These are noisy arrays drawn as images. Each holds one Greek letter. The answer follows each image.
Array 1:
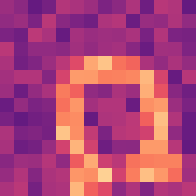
omega
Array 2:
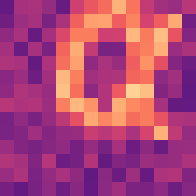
alpha
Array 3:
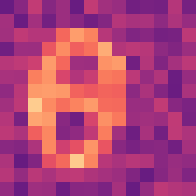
theta
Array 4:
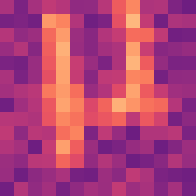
mu
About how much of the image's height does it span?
nearly all
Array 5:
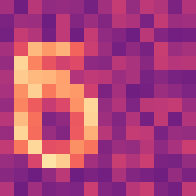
delta
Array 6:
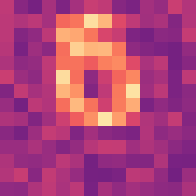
delta
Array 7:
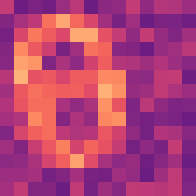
theta
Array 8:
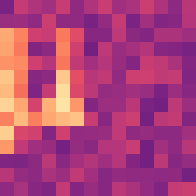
mu
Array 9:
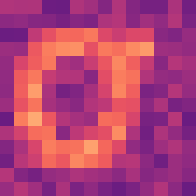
sigma
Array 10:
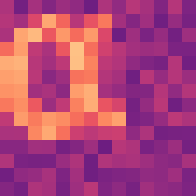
alpha
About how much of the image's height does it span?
two thirds
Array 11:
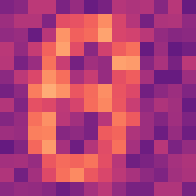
theta
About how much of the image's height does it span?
nearly all
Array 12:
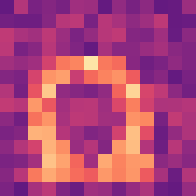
omega
